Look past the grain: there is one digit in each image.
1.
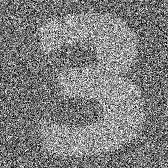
3
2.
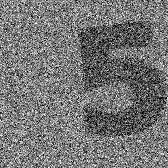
5
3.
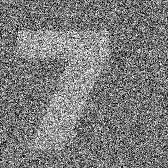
7
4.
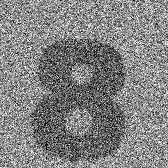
8
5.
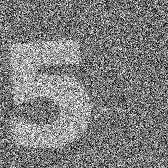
5
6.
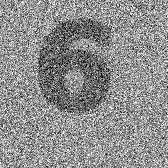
6
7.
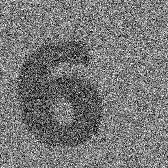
6
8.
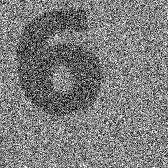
6
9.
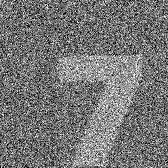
7
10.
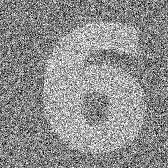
6
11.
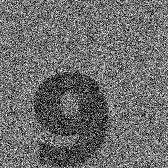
9
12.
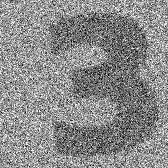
3
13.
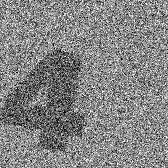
4
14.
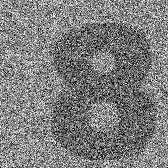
8
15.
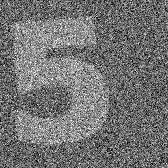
5
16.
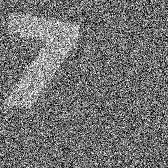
7
